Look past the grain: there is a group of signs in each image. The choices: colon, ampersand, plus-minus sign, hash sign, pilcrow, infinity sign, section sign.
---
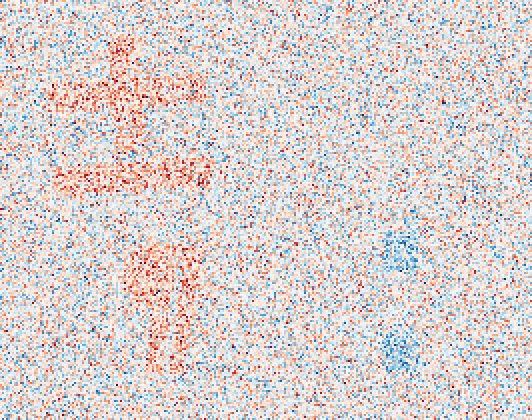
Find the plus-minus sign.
top left
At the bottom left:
pilcrow
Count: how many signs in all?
3
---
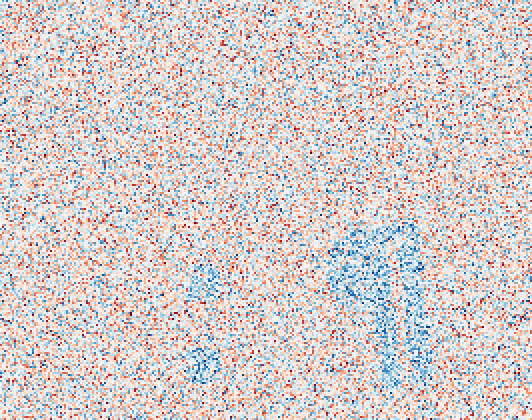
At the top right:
nothing
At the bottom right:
pilcrow
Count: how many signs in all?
2
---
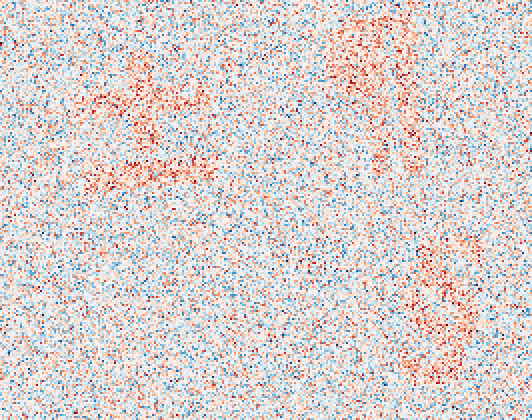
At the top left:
plus-minus sign
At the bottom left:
nothing
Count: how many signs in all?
3
